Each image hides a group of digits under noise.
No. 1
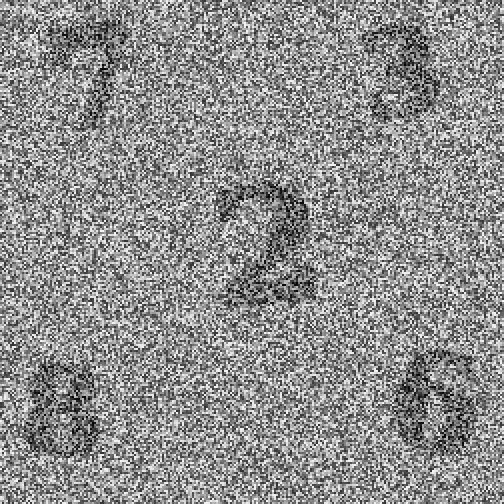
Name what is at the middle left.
nothing
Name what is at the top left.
7
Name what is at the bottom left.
8
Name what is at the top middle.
nothing
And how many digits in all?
5
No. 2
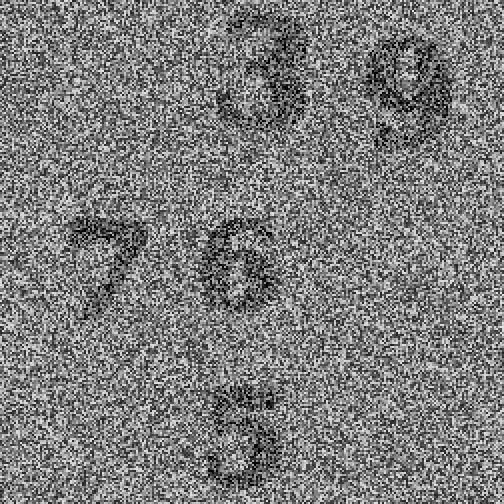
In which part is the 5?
bottom middle
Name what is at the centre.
6
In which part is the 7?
middle left
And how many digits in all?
5
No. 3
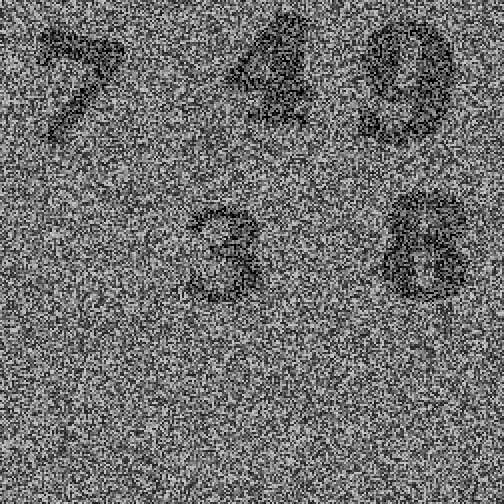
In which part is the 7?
top left
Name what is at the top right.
9
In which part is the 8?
middle right
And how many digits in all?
5
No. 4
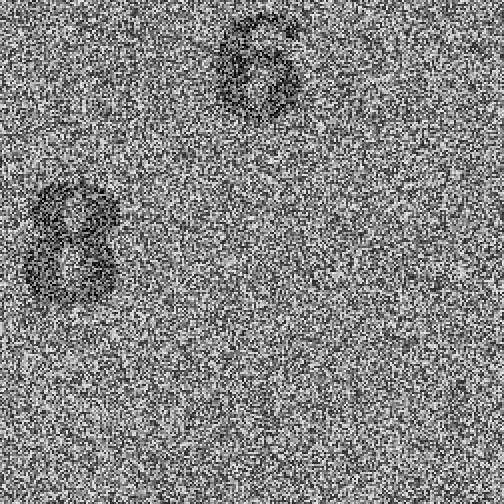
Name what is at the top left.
nothing
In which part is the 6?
top middle
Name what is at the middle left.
8
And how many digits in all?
2
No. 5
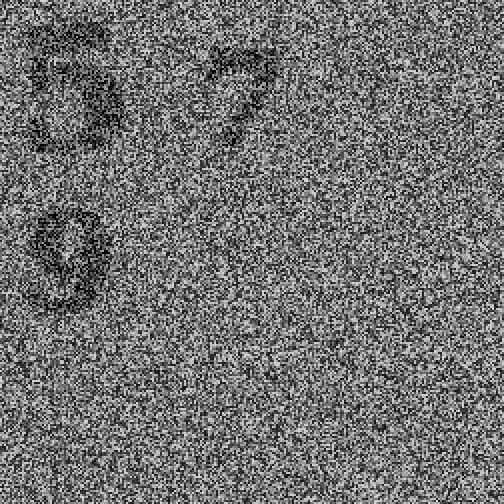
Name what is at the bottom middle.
nothing
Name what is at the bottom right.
nothing
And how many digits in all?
3
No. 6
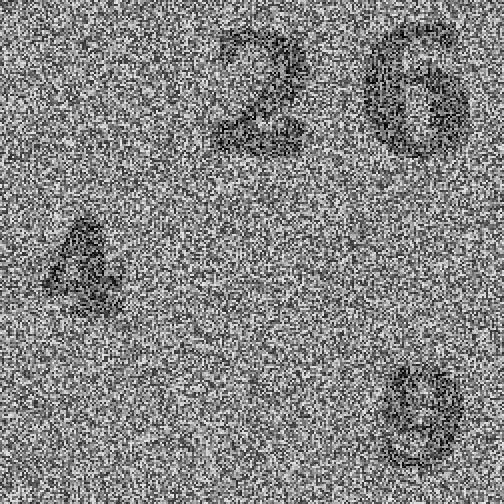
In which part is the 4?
middle left
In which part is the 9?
bottom right
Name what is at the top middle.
2
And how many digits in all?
4
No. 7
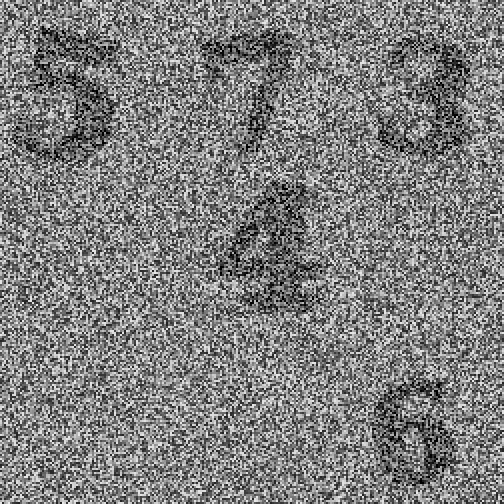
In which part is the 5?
top left
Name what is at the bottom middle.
nothing
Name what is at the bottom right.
6
